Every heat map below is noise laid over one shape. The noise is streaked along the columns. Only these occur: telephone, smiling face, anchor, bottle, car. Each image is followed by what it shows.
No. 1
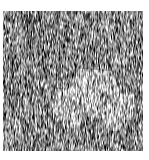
light car
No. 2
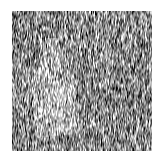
light bottle
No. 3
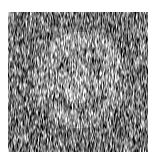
light smiling face
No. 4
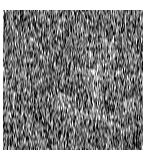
light anchor
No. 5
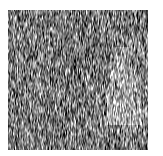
light bottle
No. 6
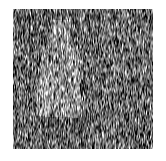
light bottle
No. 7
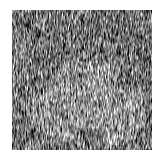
light car
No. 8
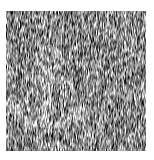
light anchor
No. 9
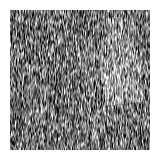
light bottle
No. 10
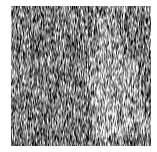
light bottle
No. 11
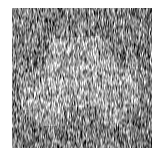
light car
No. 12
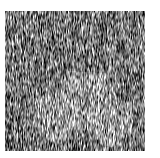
light car
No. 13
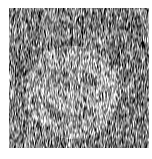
light smiling face
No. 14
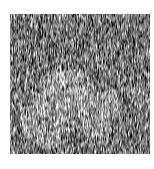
light car
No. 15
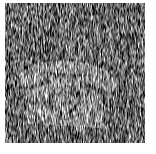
light telephone
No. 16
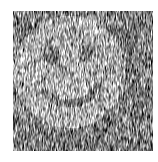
light smiling face
